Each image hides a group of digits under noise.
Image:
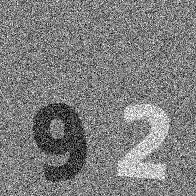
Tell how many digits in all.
2
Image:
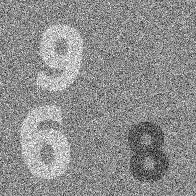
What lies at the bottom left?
6
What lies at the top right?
nothing
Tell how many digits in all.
3
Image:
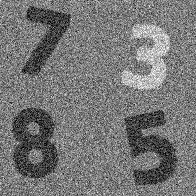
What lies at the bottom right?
5
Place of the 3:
top right
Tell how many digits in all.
4
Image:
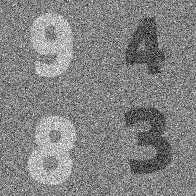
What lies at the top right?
4
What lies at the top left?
9
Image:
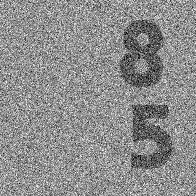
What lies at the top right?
8
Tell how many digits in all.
2
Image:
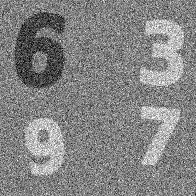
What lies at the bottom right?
7
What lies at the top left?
6
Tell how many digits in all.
4
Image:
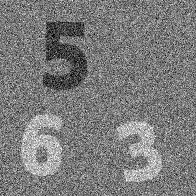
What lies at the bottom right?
3
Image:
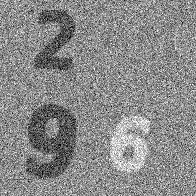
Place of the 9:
bottom left
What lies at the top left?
2
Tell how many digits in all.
3
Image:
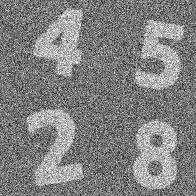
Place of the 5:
top right
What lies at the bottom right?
8
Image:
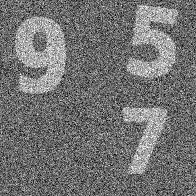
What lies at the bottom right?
7
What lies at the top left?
9
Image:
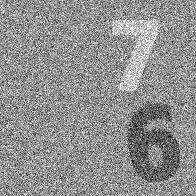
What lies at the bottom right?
6
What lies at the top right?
7
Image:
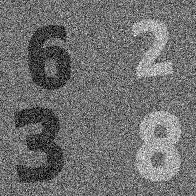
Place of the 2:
top right
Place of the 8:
bottom right
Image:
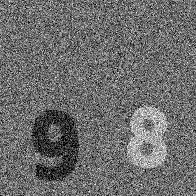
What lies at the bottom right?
8
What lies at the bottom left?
9
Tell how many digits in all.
2
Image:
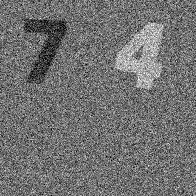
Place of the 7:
top left
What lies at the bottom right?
nothing
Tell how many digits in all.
2
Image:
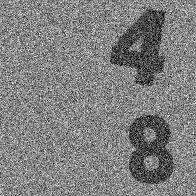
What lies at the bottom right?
8
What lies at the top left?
nothing
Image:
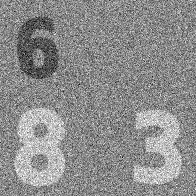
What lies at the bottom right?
3
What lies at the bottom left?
8
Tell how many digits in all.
3
